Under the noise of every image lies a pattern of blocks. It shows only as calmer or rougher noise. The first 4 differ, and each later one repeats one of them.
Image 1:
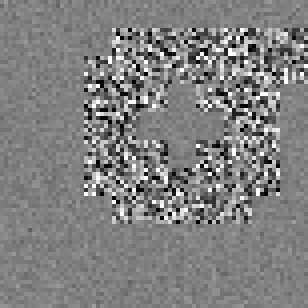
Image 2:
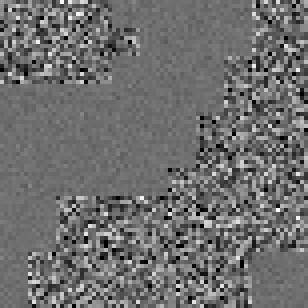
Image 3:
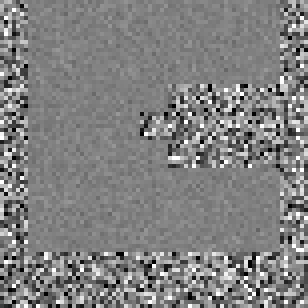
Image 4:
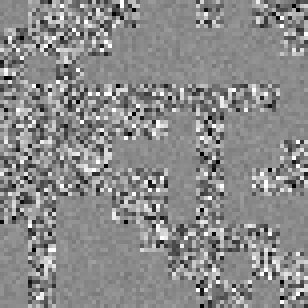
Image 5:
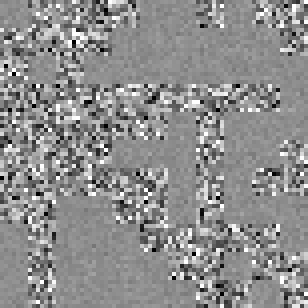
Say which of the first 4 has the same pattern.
4
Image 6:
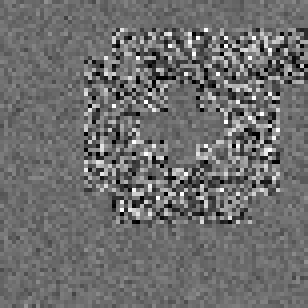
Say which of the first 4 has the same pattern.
1
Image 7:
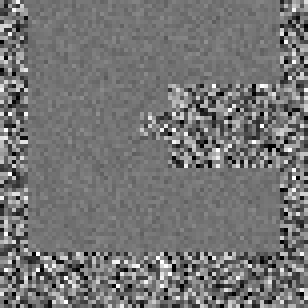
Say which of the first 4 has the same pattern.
3
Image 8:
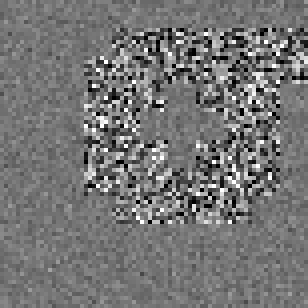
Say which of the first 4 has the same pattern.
1
